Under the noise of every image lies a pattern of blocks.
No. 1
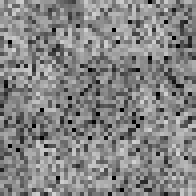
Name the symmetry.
the same after a half turn
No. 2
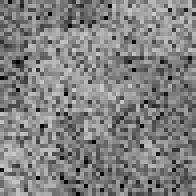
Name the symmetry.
mirrored about the diagonal from the top left
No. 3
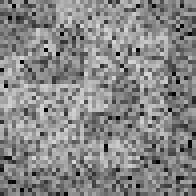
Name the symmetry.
mirrored about the diagonal from the top left
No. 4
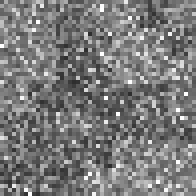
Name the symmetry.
mirrored about the diagonal from the bottom left
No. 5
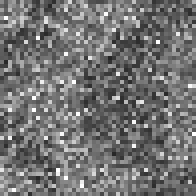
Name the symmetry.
top and bottom mirror each other
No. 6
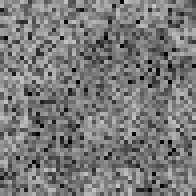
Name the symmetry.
mirrored about the diagonal from the top left
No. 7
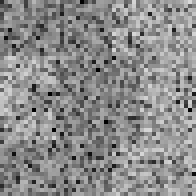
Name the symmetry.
top and bottom mirror each other
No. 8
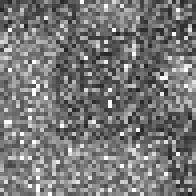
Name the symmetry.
mirrored about the diagonal from the bottom left
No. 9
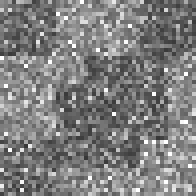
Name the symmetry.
mirrored about the diagonal from the top left
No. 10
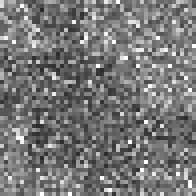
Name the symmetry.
mirrored about the diagonal from the bottom left
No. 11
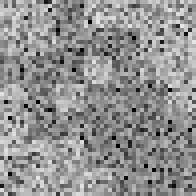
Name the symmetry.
mirrored about the diagonal from the top left
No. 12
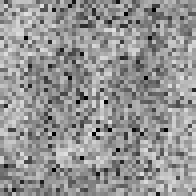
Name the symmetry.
the same after a half turn
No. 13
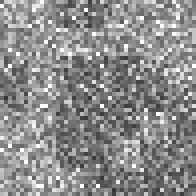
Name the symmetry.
mirrored about the diagonal from the top left
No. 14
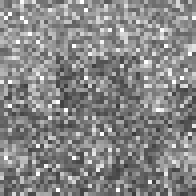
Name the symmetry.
left and right mirror each other
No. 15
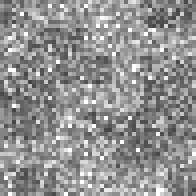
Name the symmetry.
the same after a half turn
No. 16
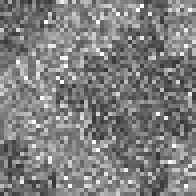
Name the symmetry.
top and bottom mirror each other
